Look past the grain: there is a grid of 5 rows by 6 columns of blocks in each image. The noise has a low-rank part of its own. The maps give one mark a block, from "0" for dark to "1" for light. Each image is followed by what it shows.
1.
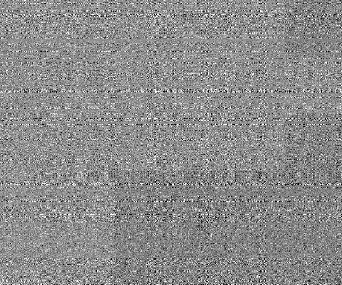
1 1 1 1 1 0
1 1 1 1 1 1
1 1 1 1 1 0
1 1 0 0 0 0
1 1 0 0 0 0
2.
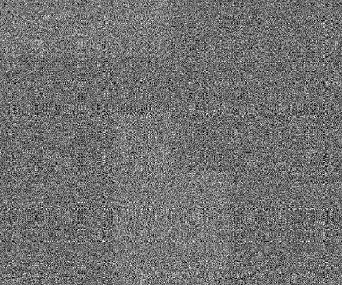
1 1 1 0 0 0
0 0 0 0 0 0
0 0 1 0 0 0
0 0 1 1 0 0
0 0 1 1 0 0
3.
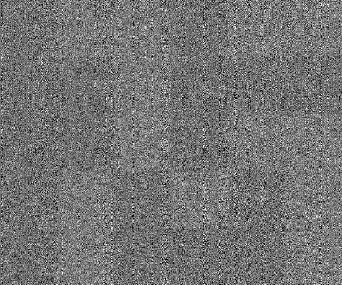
0 1 1 0 1 1
0 0 1 0 0 0
0 0 1 0 1 1
0 1 0 1 0 1
0 1 0 0 0 1
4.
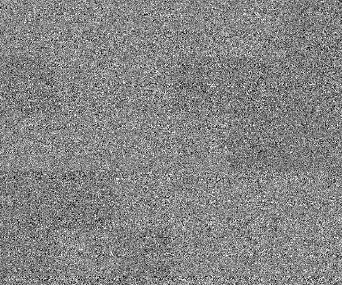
1 1 1 1 1 0
0 1 1 0 0 0
1 1 1 1 0 0
0 0 1 1 1 1
0 1 0 1 1 1
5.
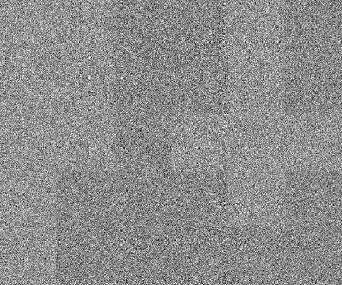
1 1 0 0 1 0
1 1 0 0 1 0
1 1 0 1 1 1
1 0 0 0 1 0
1 0 0 0 0 0
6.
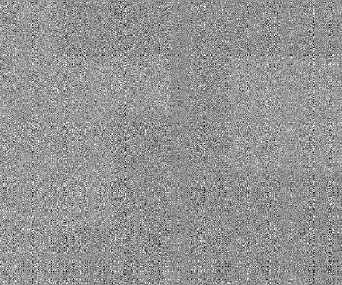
1 0 0 0 0 0
1 1 1 0 1 1
1 1 0 0 1 1
1 1 0 0 0 0
1 0 0 0 0 0
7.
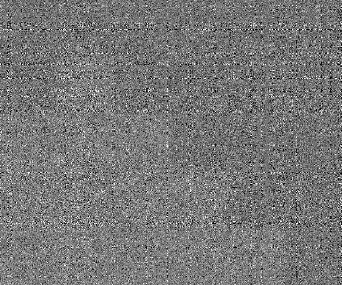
0 0 0 0 0 0
0 1 0 0 0 0
1 1 1 0 0 0
1 1 1 1 0 0
1 1 1 1 1 0
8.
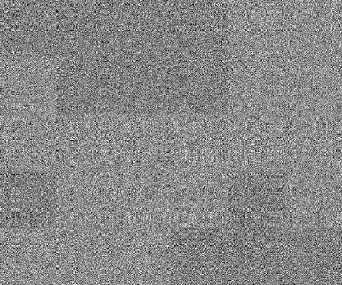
0 0 0 0 1 1
1 0 0 0 1 1
1 1 1 1 1 1
0 1 1 1 0 1
1 1 1 0 0 0
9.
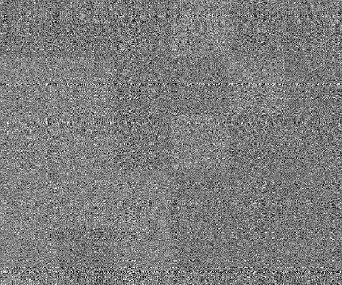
0 0 0 1 0 0
1 1 0 0 1 0
1 1 0 1 0 0
1 1 1 0 0 0
1 0 1 0 0 0
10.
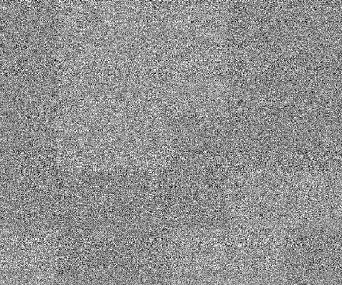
0 1 1 1 0 0
0 1 1 1 0 0
0 1 1 0 0 0
0 0 0 0 1 1
1 0 0 1 1 0
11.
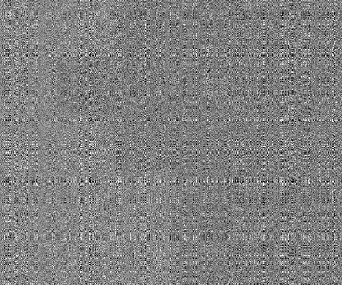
1 1 0 0 0 0
1 0 0 0 0 0
1 1 0 0 0 0
1 1 1 0 0 0
1 1 1 0 0 0
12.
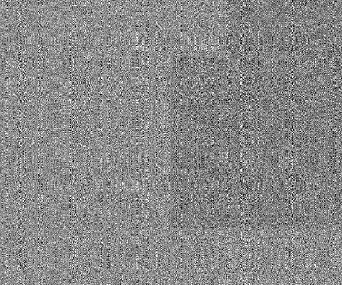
1 1 1 1 0 0
1 1 1 0 0 0
1 1 1 0 0 0
1 1 1 0 0 0
1 1 1 1 1 1
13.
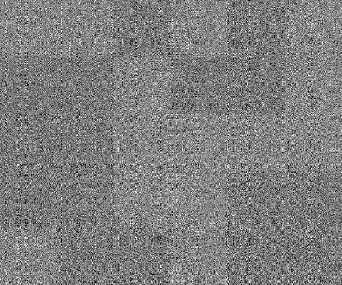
1 1 0 1 0 1
0 0 1 0 0 1
0 0 1 1 1 1
0 0 1 1 0 0
1 0 0 1 0 0
